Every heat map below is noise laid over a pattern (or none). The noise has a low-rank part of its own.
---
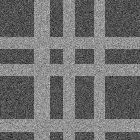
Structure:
bands of rows crossing bands of columns
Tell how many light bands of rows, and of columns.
3 and 3
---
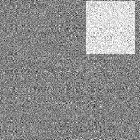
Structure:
one block
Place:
top right
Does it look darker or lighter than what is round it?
lighter
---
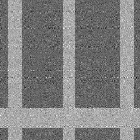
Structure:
bands of rows crossing bands of columns
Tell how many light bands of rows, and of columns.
1 and 3
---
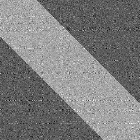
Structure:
a diagonal band
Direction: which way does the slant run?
top left to bottom right
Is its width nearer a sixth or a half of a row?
a half
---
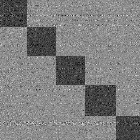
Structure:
blocks along the diagonal
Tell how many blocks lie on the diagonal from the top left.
5
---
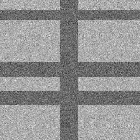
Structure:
bands of rows crossing bands of columns
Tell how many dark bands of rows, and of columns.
3 and 1
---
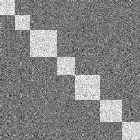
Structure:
blocks along the diagonal
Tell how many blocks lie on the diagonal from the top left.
7
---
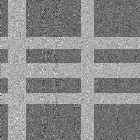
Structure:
bands of rows crossing bands of columns
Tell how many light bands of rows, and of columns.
3 and 2
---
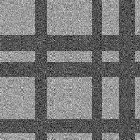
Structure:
bands of rows crossing bands of columns
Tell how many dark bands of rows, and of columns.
3 and 3
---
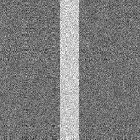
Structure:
one band of columns
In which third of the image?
middle
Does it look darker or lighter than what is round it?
lighter
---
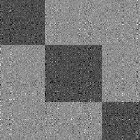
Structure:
blocks along the diagonal
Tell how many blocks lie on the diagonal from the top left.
3
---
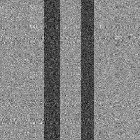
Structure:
bands of columns
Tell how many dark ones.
2
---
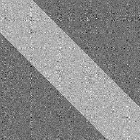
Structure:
a diagonal band
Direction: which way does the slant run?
top left to bottom right
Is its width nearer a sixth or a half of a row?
a half
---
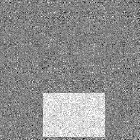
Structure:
one block
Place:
bottom middle
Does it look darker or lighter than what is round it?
lighter
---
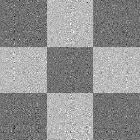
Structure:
a checkerboard
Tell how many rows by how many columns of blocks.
3 by 3
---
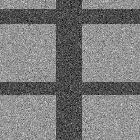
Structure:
bands of rows crossing bands of columns
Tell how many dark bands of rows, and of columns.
2 and 1
